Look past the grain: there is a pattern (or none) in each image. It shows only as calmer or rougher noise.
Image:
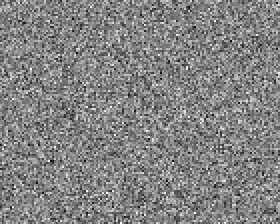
only noise
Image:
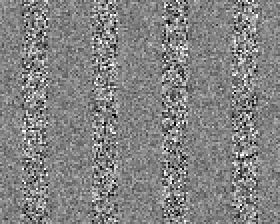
vertical stripes
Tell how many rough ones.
4
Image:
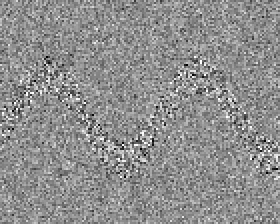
a wavy band
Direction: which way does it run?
left to right
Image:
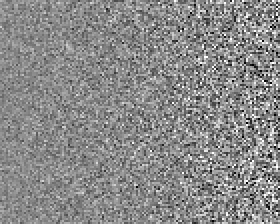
a smooth slope
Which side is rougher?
right
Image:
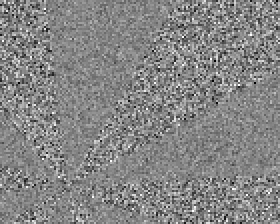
spokes from one point
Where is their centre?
bottom left
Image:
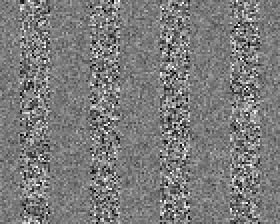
vertical stripes
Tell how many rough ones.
4
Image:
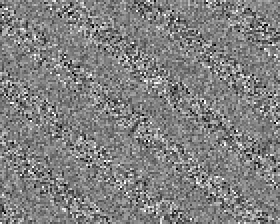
diagonal stripes
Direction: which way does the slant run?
top left to bottom right
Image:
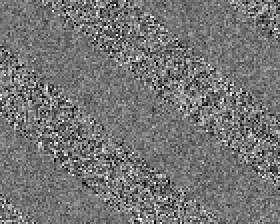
diagonal stripes
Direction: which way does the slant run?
top left to bottom right
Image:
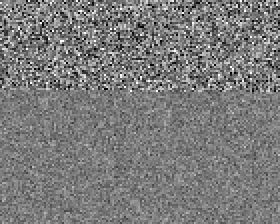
a sharp edge
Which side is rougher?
top
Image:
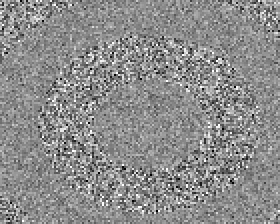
rings round one point
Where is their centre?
centre
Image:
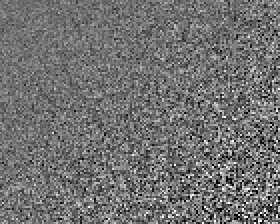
a smooth slope
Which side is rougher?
bottom right
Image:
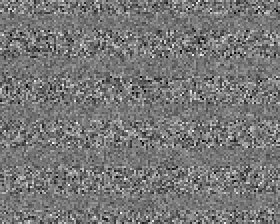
horizontal stripes
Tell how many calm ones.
5
